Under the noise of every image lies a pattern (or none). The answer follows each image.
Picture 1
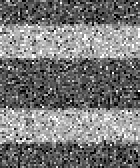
horizontal stripes
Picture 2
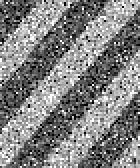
diagonal stripes
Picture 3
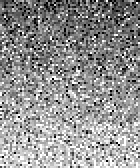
a smooth slope
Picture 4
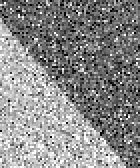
a sharp edge
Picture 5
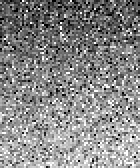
a smooth slope
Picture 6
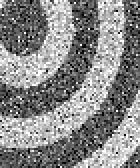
rings round one point
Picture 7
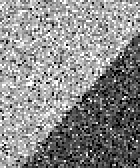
a sharp edge
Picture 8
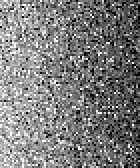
a smooth slope
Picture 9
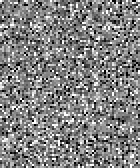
only noise
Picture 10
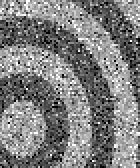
rings round one point
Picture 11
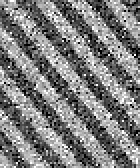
diagonal stripes
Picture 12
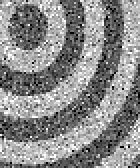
rings round one point
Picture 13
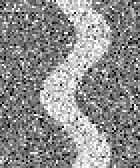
a wavy band
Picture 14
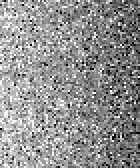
a smooth slope
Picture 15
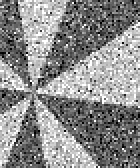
spokes from one point
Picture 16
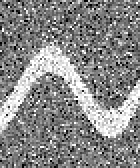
a wavy band
